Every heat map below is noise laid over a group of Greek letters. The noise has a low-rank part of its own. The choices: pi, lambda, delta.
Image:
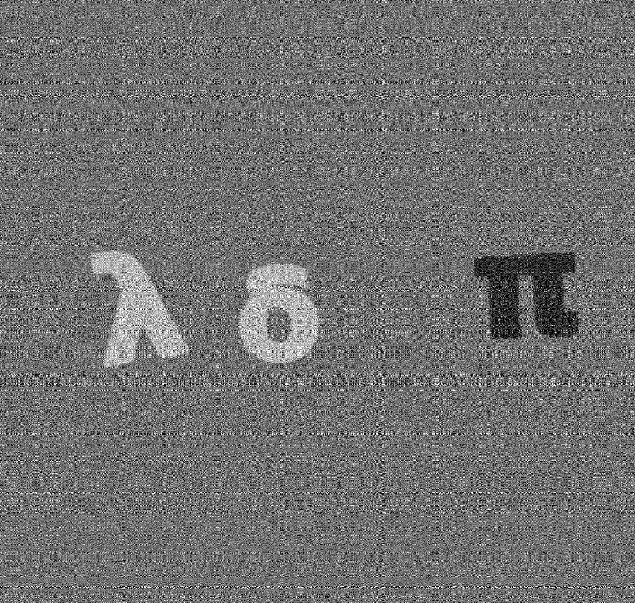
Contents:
middle left: light lambda; centre: light delta; middle right: dark pi
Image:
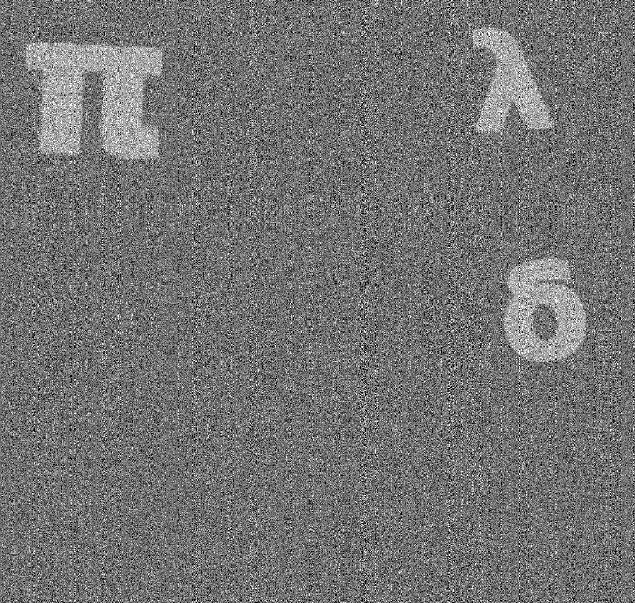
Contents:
top left: light pi; top right: light lambda; middle right: light delta
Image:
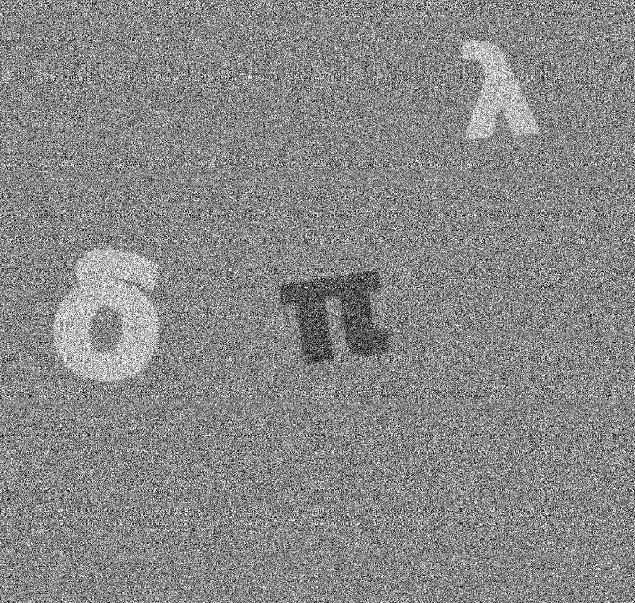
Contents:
top right: light lambda; middle left: light delta; centre: dark pi
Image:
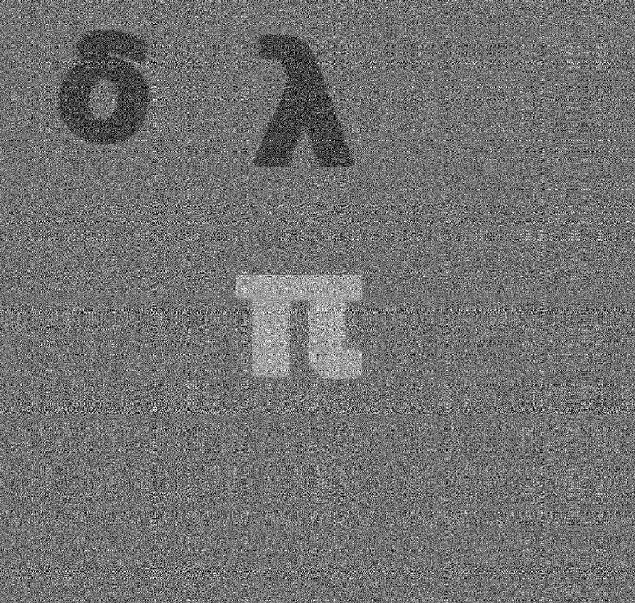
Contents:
top left: dark delta; top middle: dark lambda; centre: light pi
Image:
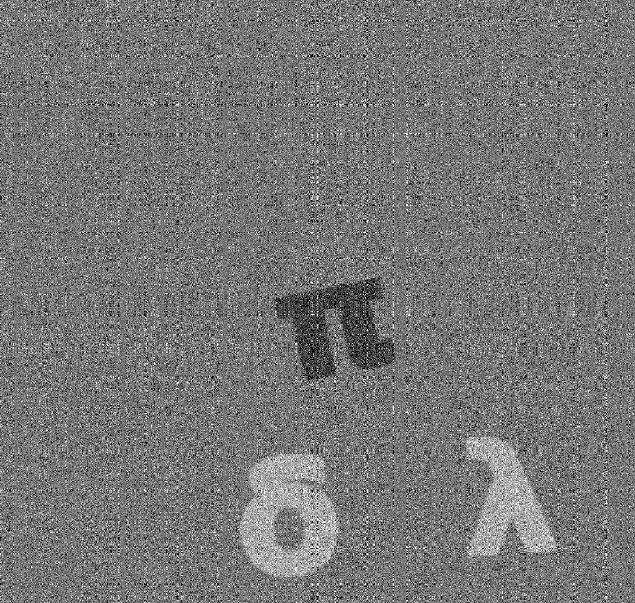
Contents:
centre: dark pi; bottom middle: light delta; bottom right: light lambda
